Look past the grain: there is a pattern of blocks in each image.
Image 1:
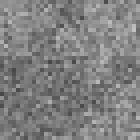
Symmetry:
mirrored about the diagonal from the bottom left
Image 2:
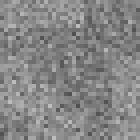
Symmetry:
mirrored about the diagonal from the bottom left
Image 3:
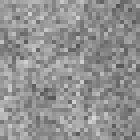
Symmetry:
no symmetry
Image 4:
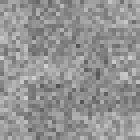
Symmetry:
top and bottom mirror each other
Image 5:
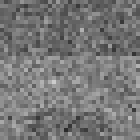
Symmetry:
left and right mirror each other
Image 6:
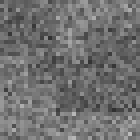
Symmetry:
no symmetry
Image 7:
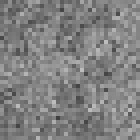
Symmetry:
top and bottom mirror each other
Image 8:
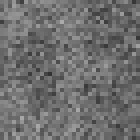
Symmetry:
top and bottom mirror each other
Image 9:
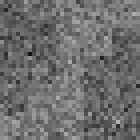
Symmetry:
the same after a half turn
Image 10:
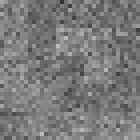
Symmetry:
mirrored about the diagonal from the bottom left
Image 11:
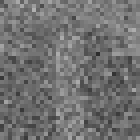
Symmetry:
left and right mirror each other
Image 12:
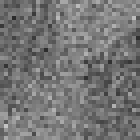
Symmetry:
the same after a half turn
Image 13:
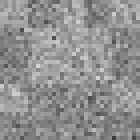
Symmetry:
left and right mirror each other
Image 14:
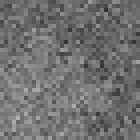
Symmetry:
mirrored about the diagonal from the bottom left
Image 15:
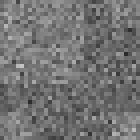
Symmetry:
mirrored about the diagonal from the top left
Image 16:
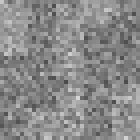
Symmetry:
the same after a half turn
